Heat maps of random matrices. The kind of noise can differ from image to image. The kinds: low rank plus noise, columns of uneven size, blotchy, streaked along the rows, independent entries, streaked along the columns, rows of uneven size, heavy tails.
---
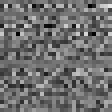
rows of uneven size
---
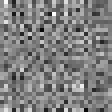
low rank plus noise
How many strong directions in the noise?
one
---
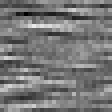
streaked along the rows
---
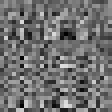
low rank plus noise
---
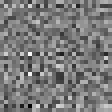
low rank plus noise
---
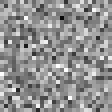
independent entries
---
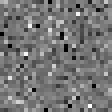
heavy tails
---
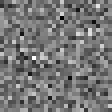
independent entries
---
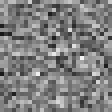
low rank plus noise
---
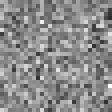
low rank plus noise
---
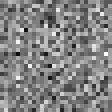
low rank plus noise
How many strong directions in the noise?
five to eight
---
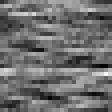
streaked along the rows
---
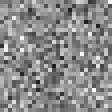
independent entries
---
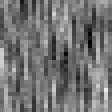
streaked along the columns
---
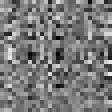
low rank plus noise
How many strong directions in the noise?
two
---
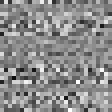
rows of uneven size
